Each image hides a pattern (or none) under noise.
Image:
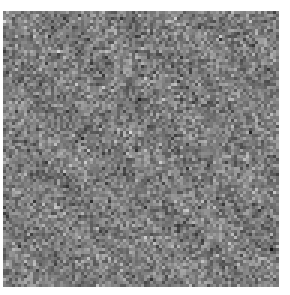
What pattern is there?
diagonal stripes
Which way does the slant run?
top left to bottom right
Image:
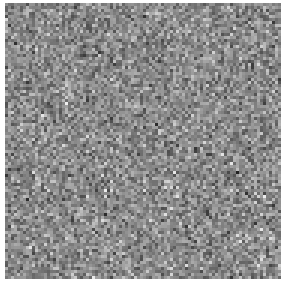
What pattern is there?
only noise
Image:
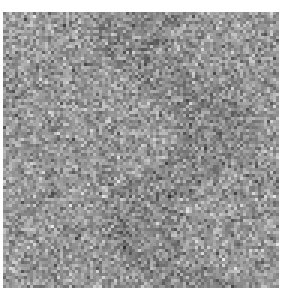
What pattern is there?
a wavy band
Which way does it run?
top to bottom
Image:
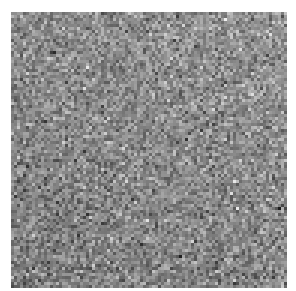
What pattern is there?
a smooth slope
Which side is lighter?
top right
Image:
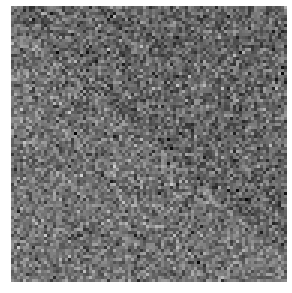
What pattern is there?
a sharp edge
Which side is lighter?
bottom left
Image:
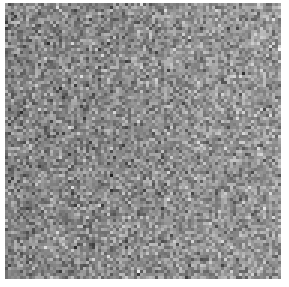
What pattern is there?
a smooth slope
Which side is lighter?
right
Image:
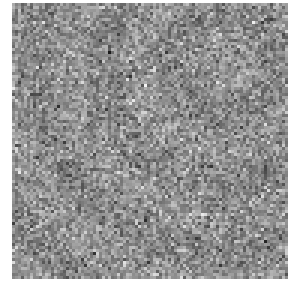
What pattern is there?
rings round one point
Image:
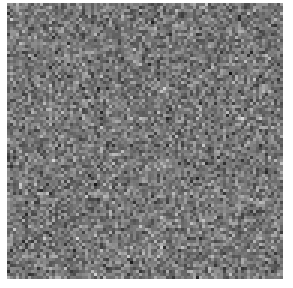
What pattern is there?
only noise
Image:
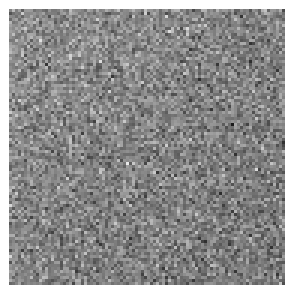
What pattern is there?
a smooth slope
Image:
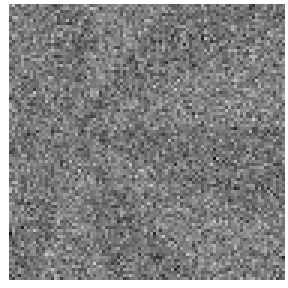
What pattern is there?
spokes from one point
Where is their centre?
middle left
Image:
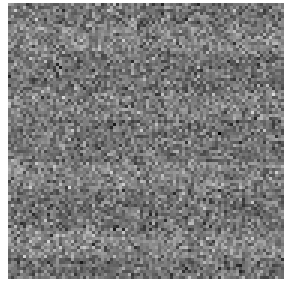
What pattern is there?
horizontal stripes
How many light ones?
4
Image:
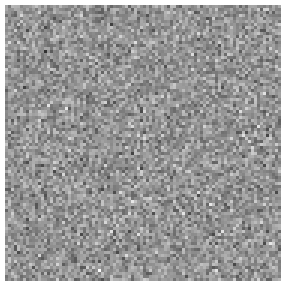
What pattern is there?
only noise
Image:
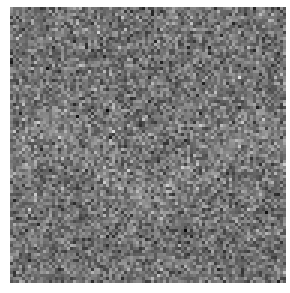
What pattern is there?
a wavy band
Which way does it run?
left to right
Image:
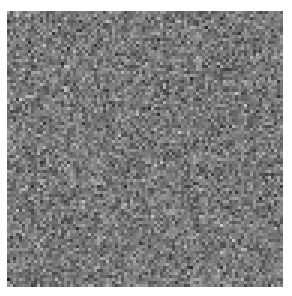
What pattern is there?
only noise
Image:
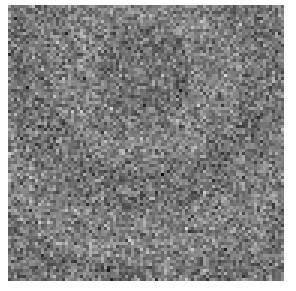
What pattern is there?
rings round one point
